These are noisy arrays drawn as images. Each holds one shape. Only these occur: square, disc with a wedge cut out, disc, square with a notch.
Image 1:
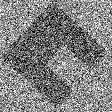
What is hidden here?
dark square with a notch
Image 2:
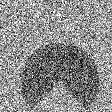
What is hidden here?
dark disc with a wedge cut out
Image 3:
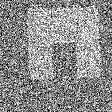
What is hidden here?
light square with a notch
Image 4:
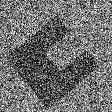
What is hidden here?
dark square with a notch
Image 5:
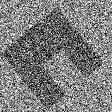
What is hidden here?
dark square with a notch
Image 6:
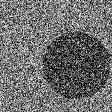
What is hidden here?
dark disc
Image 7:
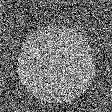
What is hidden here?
light disc
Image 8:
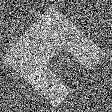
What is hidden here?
light square with a notch
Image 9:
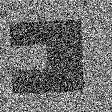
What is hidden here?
dark square with a notch
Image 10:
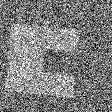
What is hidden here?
light square with a notch
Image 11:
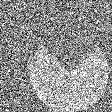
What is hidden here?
light disc with a wedge cut out
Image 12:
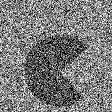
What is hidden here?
dark disc with a wedge cut out
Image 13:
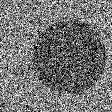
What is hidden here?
dark disc
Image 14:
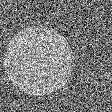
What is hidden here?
light disc
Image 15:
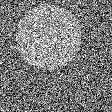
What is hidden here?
light disc
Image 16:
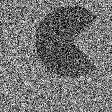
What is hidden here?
dark disc with a wedge cut out
